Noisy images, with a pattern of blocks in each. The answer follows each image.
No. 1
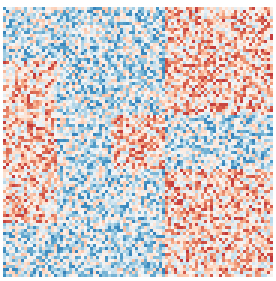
top and bottom mirror each other
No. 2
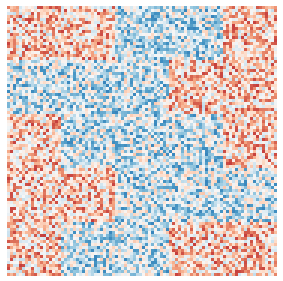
the same after a half turn
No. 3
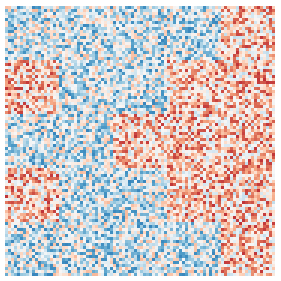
top and bottom mirror each other
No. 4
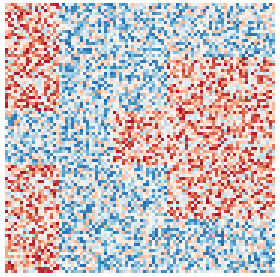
top and bottom mirror each other
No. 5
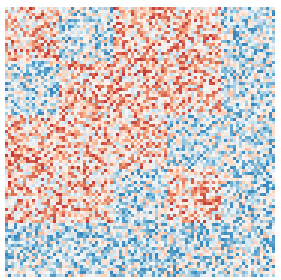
mirrored about the diagonal from the top left
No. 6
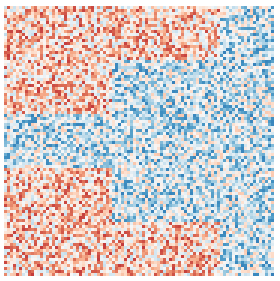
top and bottom mirror each other
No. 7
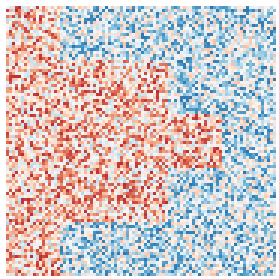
top and bottom mirror each other
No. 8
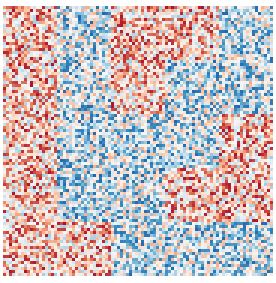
no symmetry
